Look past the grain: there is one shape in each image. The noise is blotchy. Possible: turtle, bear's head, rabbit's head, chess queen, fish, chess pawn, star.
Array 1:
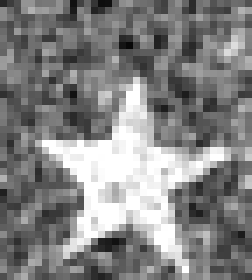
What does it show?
light star
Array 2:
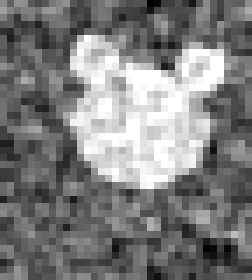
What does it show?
light bear's head
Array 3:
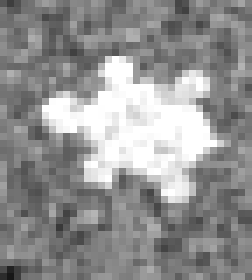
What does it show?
light turtle
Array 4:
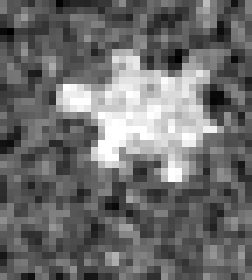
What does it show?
light turtle
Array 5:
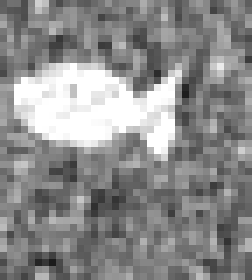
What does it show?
light fish
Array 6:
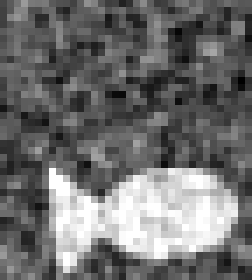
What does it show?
light fish
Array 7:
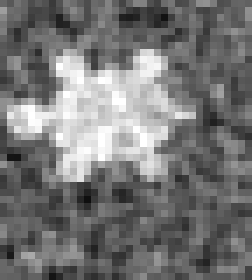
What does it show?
light turtle
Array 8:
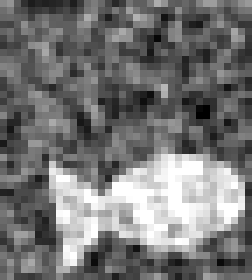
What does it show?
light fish
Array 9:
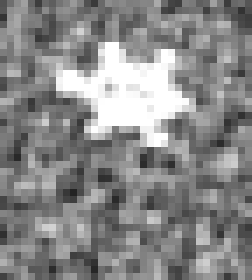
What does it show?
light turtle
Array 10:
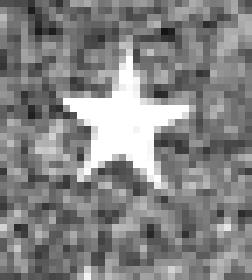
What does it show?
light star
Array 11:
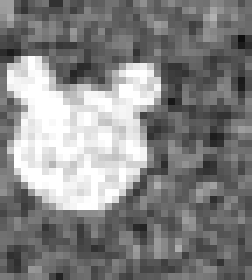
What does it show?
light bear's head
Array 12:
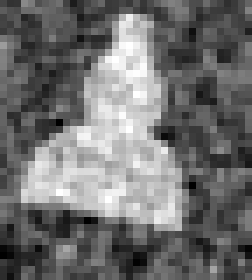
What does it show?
light chess pawn
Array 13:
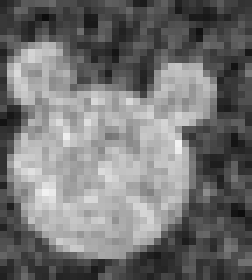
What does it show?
light bear's head
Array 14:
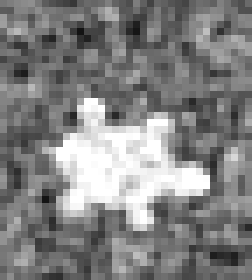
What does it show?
light turtle
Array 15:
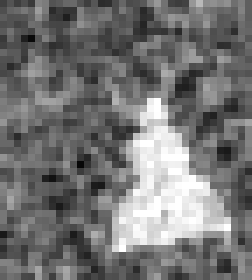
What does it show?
light chess pawn
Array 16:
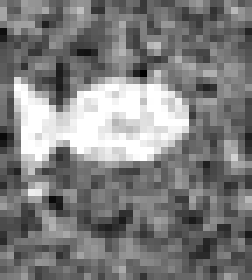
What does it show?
light fish
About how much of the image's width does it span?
two thirds
